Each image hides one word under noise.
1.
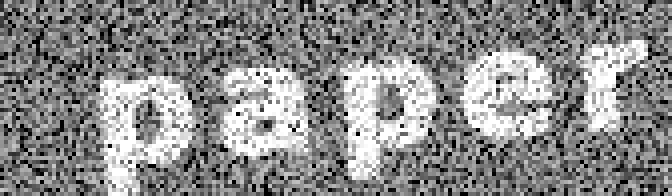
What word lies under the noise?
paper
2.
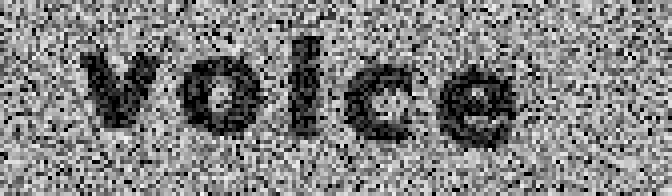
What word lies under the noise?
voice
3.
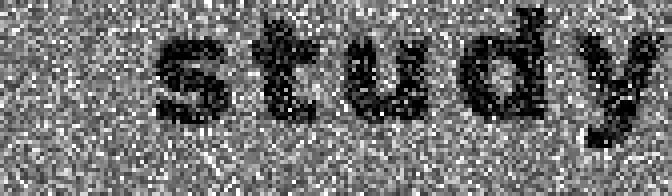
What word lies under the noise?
study
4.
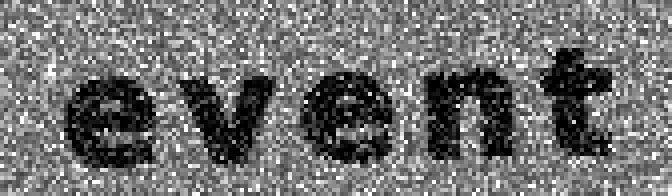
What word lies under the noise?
event
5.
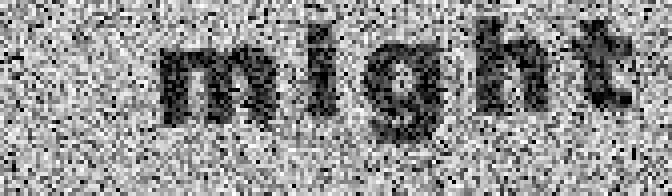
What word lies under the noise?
might
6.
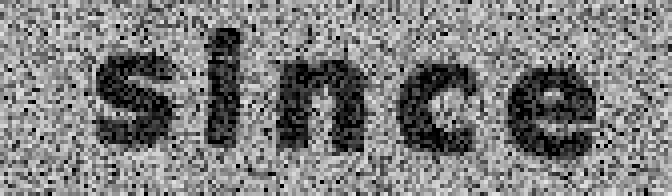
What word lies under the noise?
since
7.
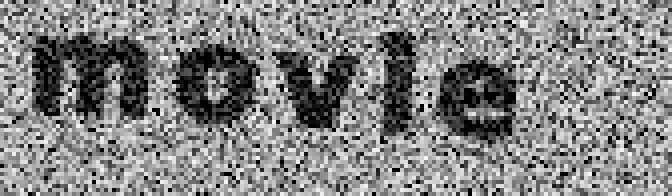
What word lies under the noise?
movie
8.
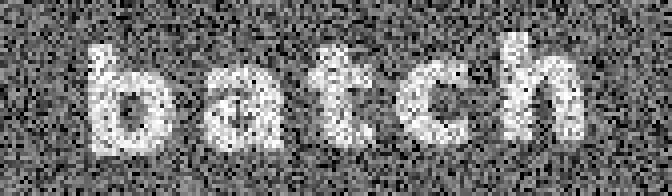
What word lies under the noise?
batch
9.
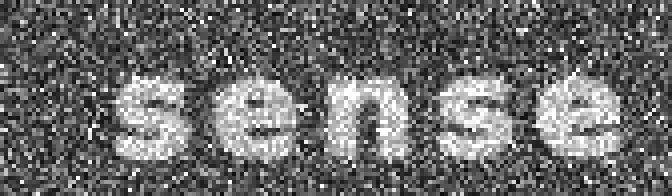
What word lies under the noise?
sense
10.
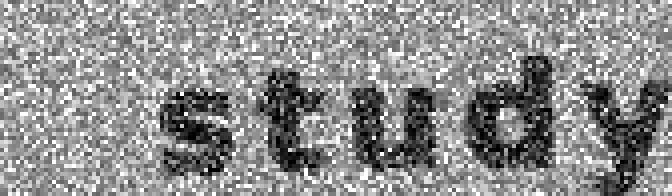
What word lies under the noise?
study
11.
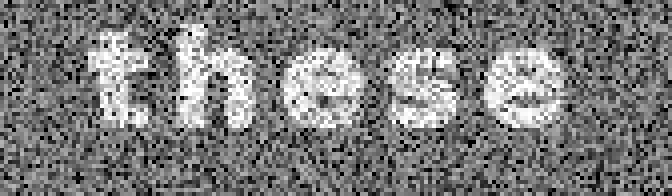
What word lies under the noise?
these
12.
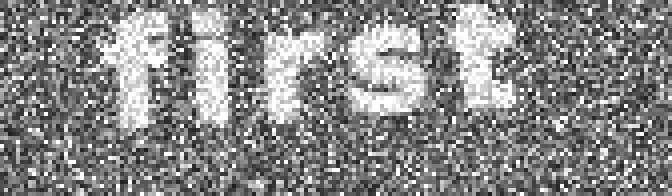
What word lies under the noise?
first
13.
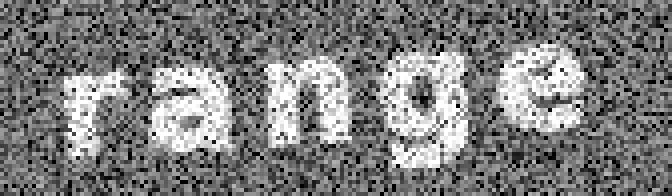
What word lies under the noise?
range
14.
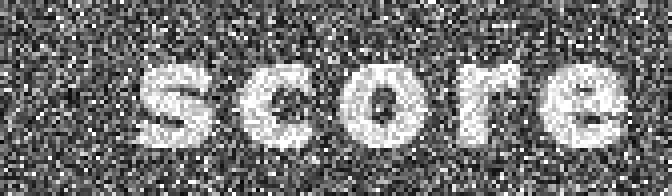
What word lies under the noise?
score
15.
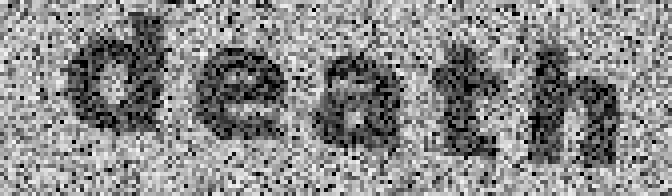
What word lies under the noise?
death
